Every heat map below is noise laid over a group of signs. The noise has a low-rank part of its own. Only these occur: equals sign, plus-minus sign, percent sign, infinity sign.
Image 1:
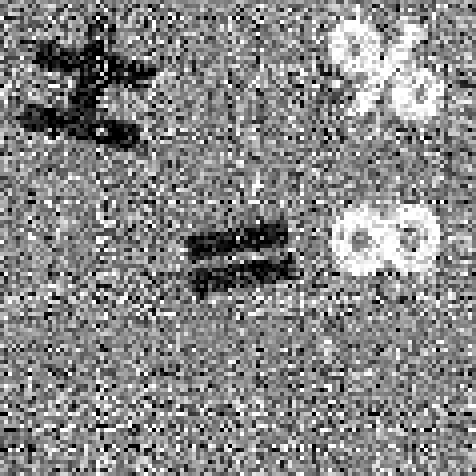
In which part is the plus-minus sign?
top left
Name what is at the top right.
percent sign
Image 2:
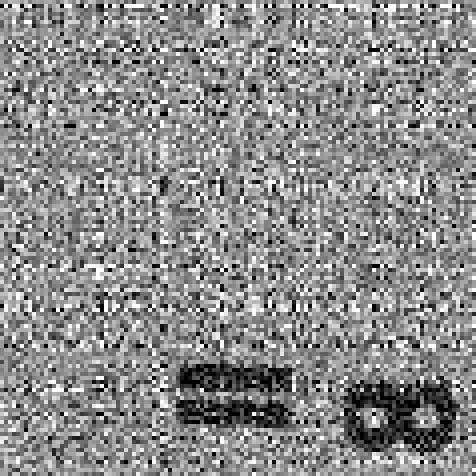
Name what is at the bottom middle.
equals sign
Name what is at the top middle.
nothing
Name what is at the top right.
nothing
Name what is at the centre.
nothing
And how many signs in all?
2
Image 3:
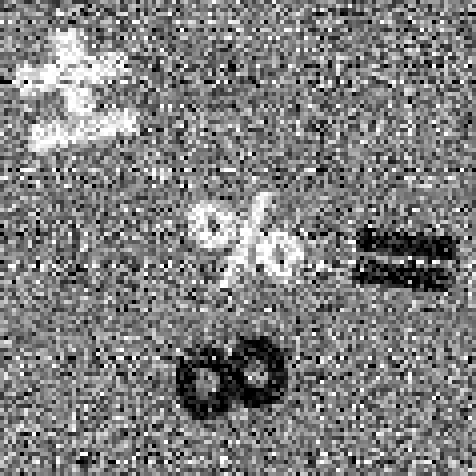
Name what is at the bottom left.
nothing
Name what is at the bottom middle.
infinity sign
